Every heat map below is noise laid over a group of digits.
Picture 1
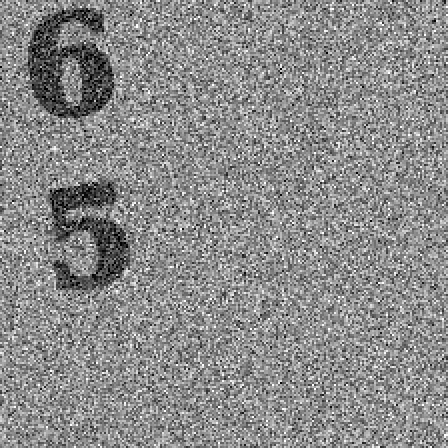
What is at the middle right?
nothing
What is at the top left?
6
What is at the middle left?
5
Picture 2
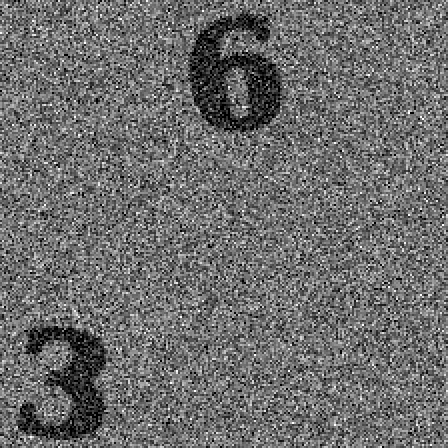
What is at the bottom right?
nothing
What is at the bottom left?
3
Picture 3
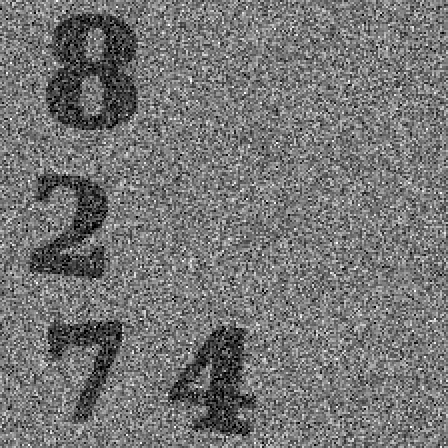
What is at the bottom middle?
4
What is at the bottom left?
7
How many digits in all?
4
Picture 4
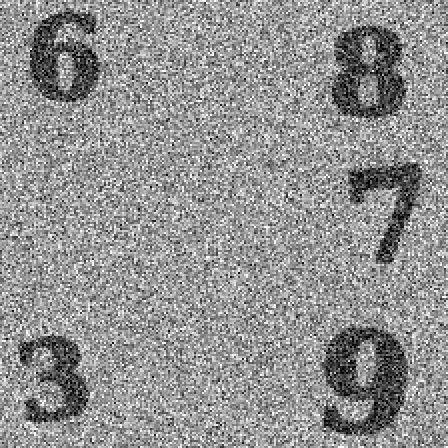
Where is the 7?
middle right
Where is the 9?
bottom right
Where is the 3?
bottom left
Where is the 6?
top left
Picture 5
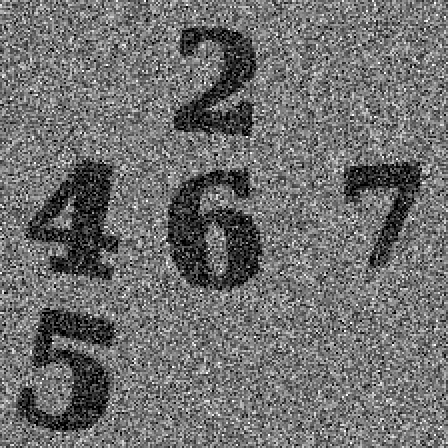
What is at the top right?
nothing
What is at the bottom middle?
nothing
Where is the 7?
middle right
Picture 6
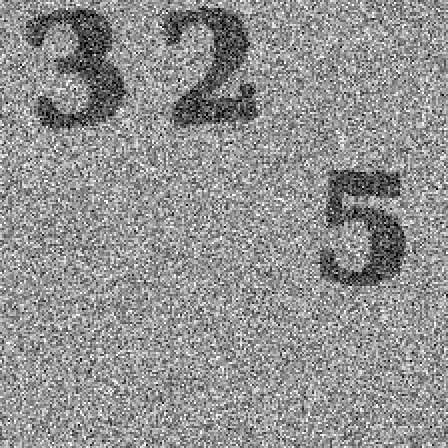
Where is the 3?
top left
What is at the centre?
nothing
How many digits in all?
3
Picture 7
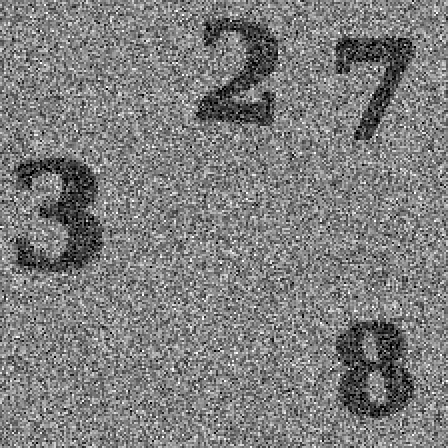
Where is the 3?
middle left
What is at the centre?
nothing
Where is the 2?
top middle
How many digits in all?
4
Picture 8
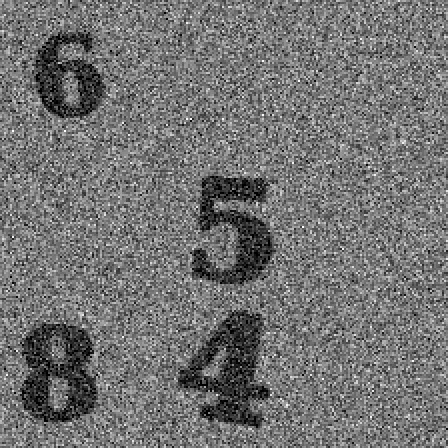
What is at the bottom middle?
4
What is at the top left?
6
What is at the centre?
5
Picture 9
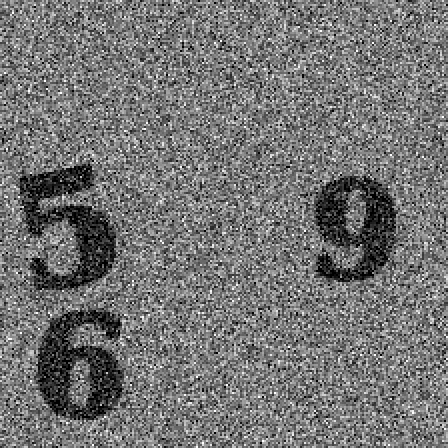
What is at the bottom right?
nothing
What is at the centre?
nothing
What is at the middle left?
5
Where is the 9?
middle right
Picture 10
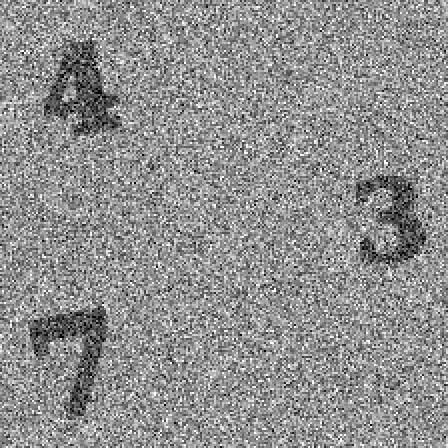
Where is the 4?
top left
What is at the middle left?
nothing
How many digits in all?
3
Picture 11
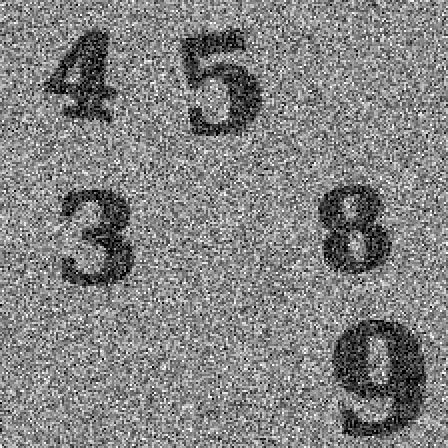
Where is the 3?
middle left
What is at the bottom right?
9
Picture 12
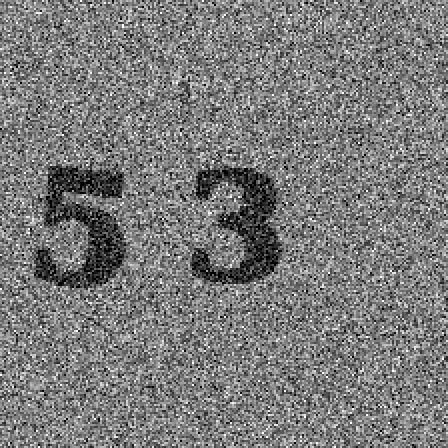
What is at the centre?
3
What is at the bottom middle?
nothing
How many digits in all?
2
